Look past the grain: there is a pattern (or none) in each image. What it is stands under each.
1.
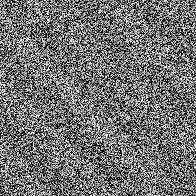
diagonal stripes
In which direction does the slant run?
top left to bottom right
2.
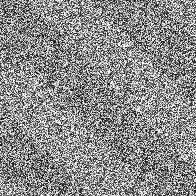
diagonal stripes
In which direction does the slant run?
top left to bottom right
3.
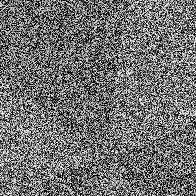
spokes from one point
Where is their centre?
bottom middle
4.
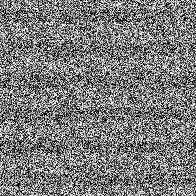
horizontal stripes
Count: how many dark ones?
6
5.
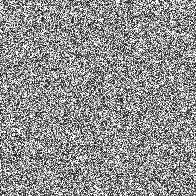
only noise
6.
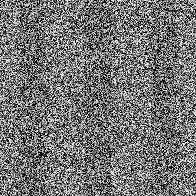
vertical stripes
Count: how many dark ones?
3
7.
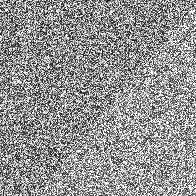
a sharp edge
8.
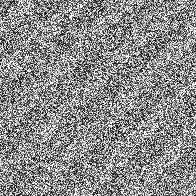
diagonal stripes
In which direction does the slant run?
bottom left to top right
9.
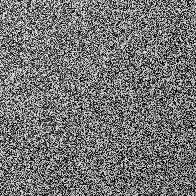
a smooth slope
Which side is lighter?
top left
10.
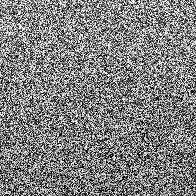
a smooth slope
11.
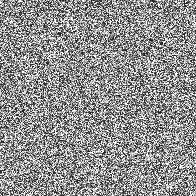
only noise
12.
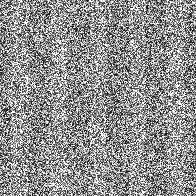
vertical stripes
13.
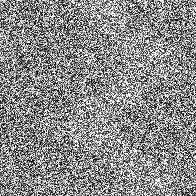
a wavy band
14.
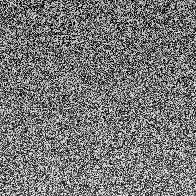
a smooth slope
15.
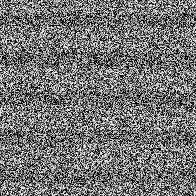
horizontal stripes
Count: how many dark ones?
5
